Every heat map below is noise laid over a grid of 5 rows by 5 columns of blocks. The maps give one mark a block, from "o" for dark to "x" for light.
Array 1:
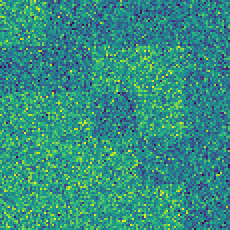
x o o o o
o o x x o
x x o x o
x x x o o
x x x x o
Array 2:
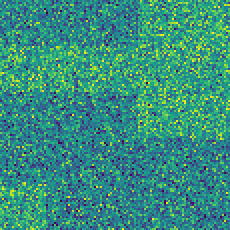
o o o x x
x x x x x
o o o x x
o o o o o
x o o o o
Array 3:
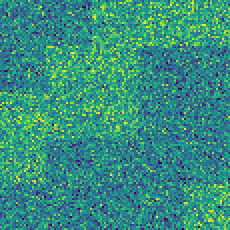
o o x x x
o x x o o
x x x o o
x o o o o
o o o o x
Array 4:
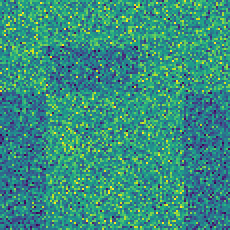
x x x x x
x o o x x
o x x x o
o x x x o
o x x x o
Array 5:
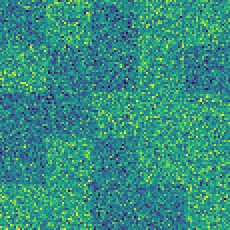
o x o x x
x o o x o
o o x x x
o x o x x
x x o o x
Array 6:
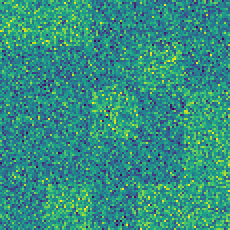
x x o o o
o o o x o
o o x o x
o o o o x
o x o x x
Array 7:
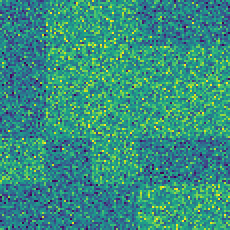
o x x o o
o x x x x
o x x x x
x o x o o
o o o x x
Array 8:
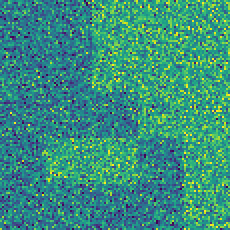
o o x x x
o o x x x
o o o x x
o x x o x
o o o o x
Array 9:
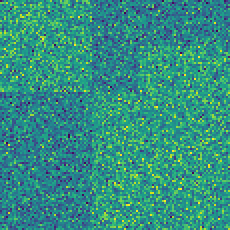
x x o o o
x x o x x
o o x x x
o o x x x
o o x x x
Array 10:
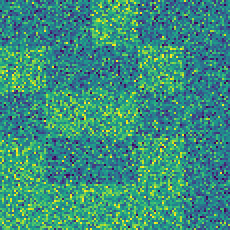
o o x o o
x o o x o
o x x o o
x o o x o
x x x x o
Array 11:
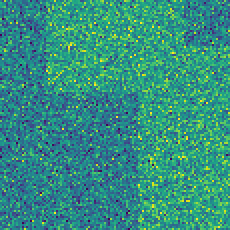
o x x x o
o x x x x
o o o x x
o o o x x
o o o x x
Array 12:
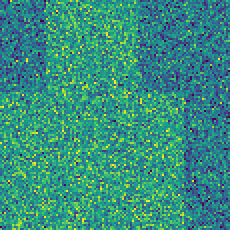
o x x o o
o x x o o
x x x x o
x x x x o
x x x x o
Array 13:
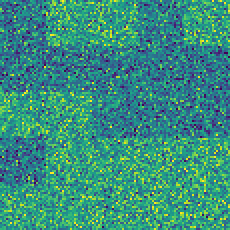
o x x o x
o o o o o
x x o o o
o x x x x
x x x x x
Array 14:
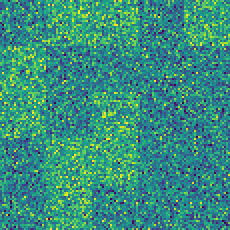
o x x o x
x o o o o
x o x o o
o x x o o
o x o o o
